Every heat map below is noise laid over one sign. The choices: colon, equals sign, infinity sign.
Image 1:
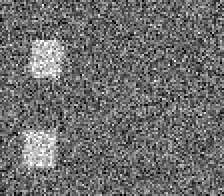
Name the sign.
colon
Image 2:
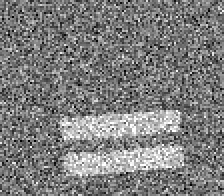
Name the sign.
equals sign
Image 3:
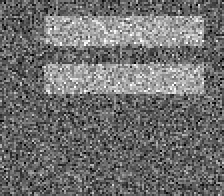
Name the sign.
equals sign
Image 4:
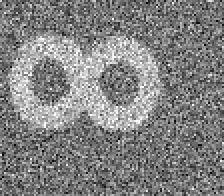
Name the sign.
infinity sign
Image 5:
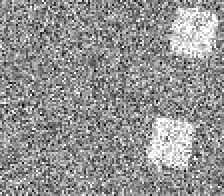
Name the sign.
colon
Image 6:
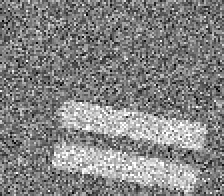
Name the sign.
equals sign
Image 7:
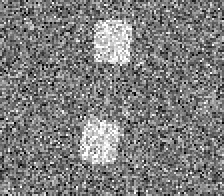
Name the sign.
colon
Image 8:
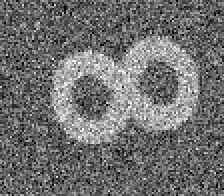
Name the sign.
infinity sign
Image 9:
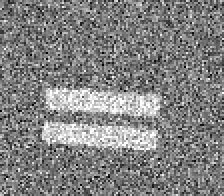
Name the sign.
equals sign
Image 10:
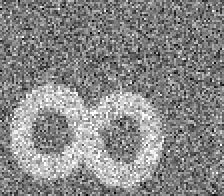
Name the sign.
infinity sign
